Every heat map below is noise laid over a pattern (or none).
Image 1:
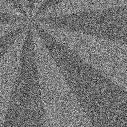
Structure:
spokes from one point
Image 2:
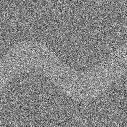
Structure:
a wavy band
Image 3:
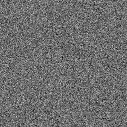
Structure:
only noise
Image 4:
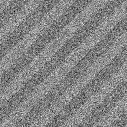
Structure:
diagonal stripes
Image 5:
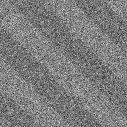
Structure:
diagonal stripes
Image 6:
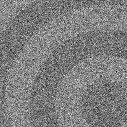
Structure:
rings round one point
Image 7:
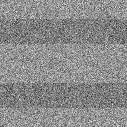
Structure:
horizontal stripes
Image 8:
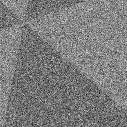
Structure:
spokes from one point
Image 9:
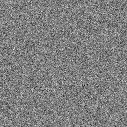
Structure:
only noise
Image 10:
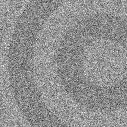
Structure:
rings round one point
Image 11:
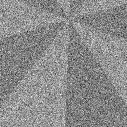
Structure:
spokes from one point
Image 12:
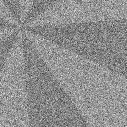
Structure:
spokes from one point
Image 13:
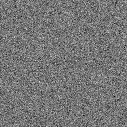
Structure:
only noise
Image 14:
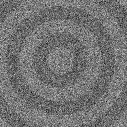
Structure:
rings round one point
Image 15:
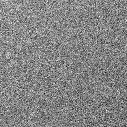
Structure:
a smooth slope
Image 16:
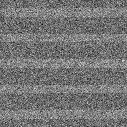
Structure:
horizontal stripes
